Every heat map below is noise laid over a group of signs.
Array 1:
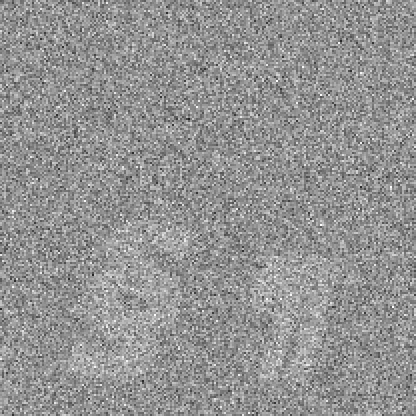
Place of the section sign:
bottom left
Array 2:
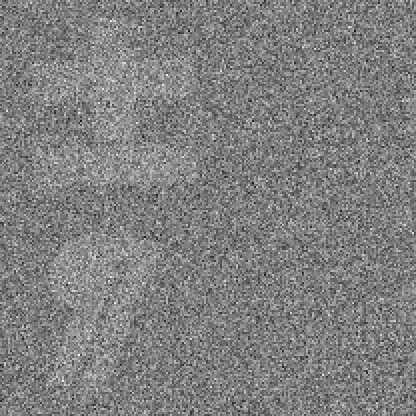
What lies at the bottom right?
nothing
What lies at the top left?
plus-minus sign
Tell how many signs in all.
2
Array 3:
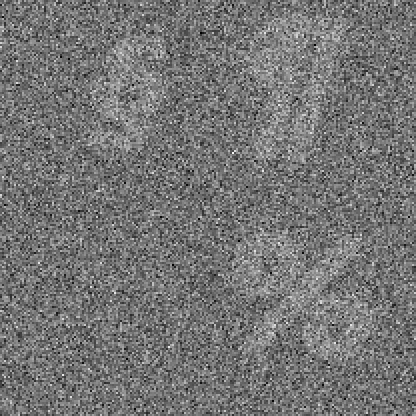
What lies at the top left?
section sign
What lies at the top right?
pilcrow
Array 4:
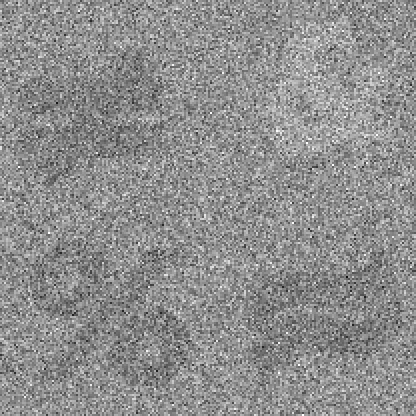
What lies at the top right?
ampersand
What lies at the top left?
not-equal sign
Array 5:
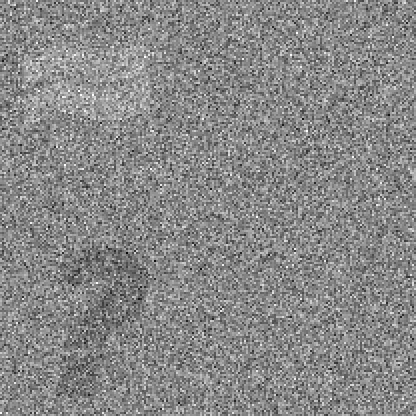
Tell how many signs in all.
2
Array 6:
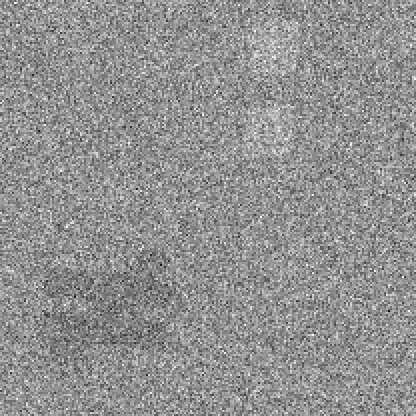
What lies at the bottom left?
not-equal sign
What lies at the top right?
colon
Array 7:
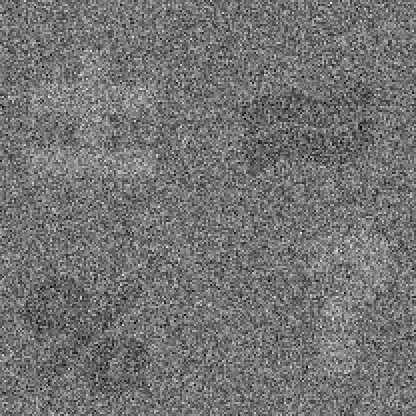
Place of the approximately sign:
top right
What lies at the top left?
plus-minus sign
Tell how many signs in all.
4
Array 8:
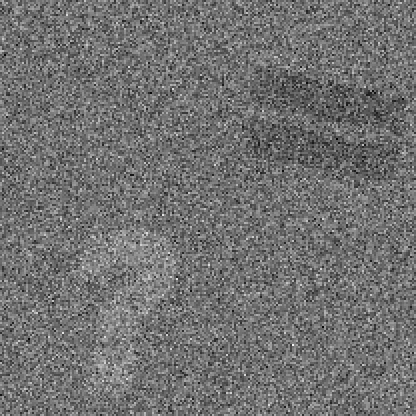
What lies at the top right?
equals sign
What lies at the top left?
nothing
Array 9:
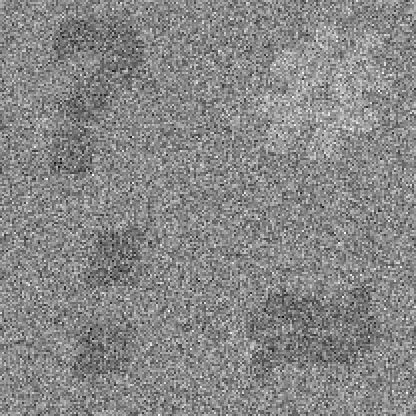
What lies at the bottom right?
approximately sign
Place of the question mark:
top left
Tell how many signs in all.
4
